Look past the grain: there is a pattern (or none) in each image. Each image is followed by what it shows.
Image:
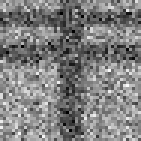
bands of rows crossing bands of columns
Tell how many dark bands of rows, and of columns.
2 and 1
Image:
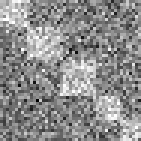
blocks along the diagonal
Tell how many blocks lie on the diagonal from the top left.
5
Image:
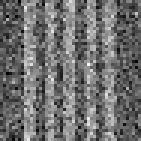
bands of columns
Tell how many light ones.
5
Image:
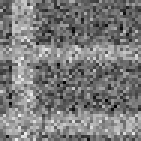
bands of rows crossing bands of columns
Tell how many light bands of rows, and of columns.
2 and 1
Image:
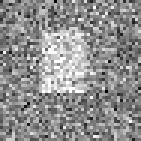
one block
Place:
centre
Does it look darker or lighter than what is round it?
lighter
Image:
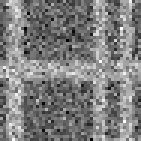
bands of rows crossing bands of columns
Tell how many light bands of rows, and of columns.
1 and 3
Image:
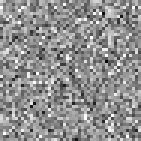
only noise
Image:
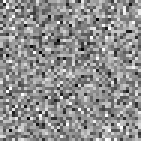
only noise
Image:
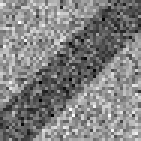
a diagonal band
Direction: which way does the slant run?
bottom left to top right
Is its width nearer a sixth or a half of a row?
a half
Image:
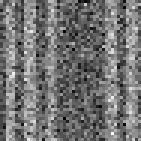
bands of columns
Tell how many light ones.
5
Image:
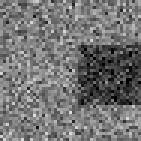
one block
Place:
middle right
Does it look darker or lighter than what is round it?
darker
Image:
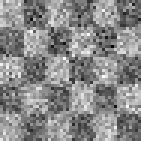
a checkerboard
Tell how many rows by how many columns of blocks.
5 by 6
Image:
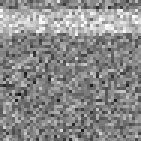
one band of rows
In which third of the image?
top
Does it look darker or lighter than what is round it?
lighter
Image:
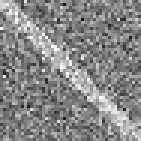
a diagonal band
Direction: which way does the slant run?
top left to bottom right
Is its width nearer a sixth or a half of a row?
a sixth
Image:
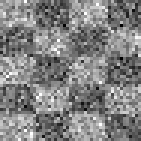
a checkerboard
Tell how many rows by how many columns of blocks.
5 by 4
